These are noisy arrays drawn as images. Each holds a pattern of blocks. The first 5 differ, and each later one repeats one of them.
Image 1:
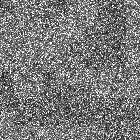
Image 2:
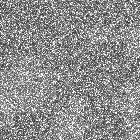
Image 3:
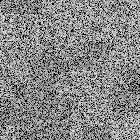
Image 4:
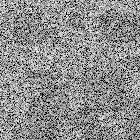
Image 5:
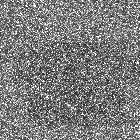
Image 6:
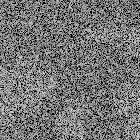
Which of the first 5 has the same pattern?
2
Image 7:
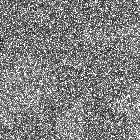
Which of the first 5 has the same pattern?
2
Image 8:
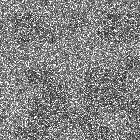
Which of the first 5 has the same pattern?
4
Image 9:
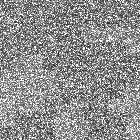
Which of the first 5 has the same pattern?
2
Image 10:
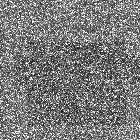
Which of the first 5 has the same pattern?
5
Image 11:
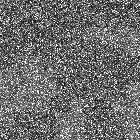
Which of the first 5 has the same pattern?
2
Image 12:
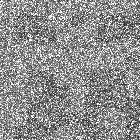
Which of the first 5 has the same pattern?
4
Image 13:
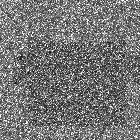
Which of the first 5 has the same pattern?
5
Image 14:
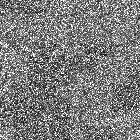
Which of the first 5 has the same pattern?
3
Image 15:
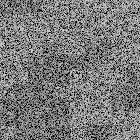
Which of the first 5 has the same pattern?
3
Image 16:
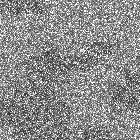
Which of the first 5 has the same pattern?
3
